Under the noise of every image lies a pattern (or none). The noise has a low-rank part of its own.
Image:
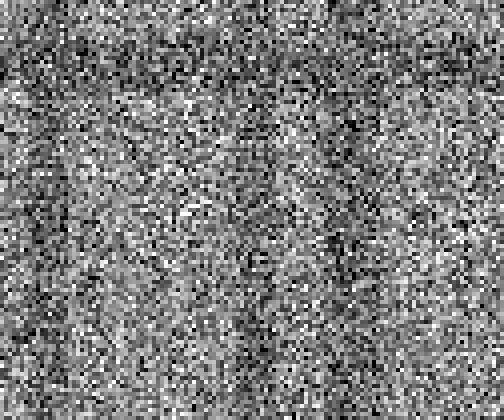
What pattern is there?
bands of rows crossing bands of columns
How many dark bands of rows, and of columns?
1 and 3
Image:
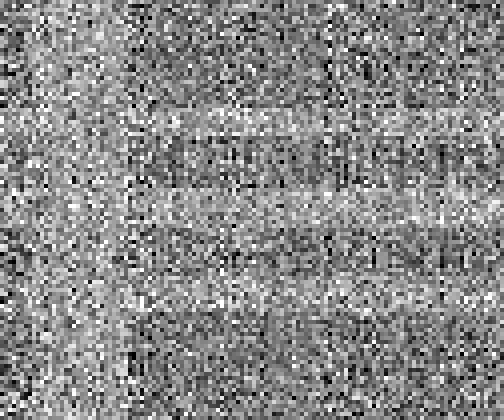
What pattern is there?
bands of rows crossing bands of columns
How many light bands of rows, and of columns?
3 and 1
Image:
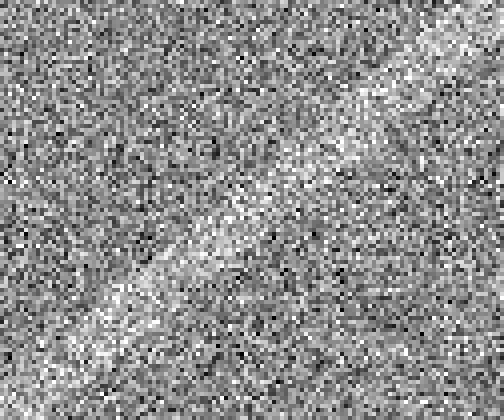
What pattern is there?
a diagonal band
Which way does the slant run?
bottom left to top right
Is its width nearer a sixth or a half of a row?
a sixth
